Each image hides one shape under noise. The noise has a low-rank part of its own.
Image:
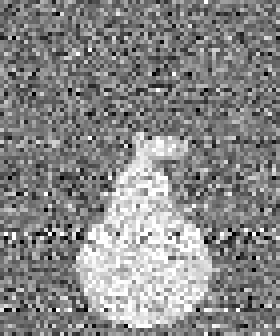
pear
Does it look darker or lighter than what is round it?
lighter
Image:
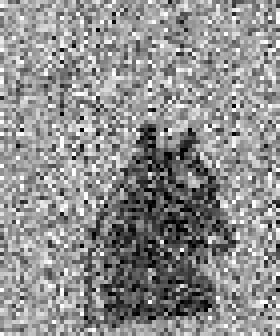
chess knight
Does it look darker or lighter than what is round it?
darker
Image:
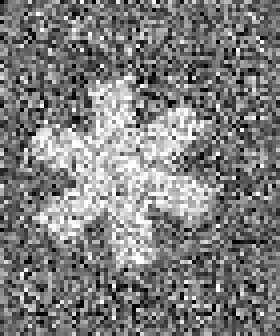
asterisk
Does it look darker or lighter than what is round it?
lighter
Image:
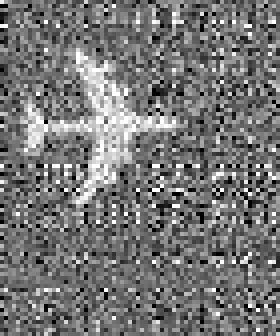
airplane
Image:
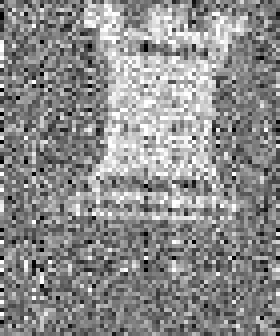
chess rook
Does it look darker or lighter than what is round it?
lighter
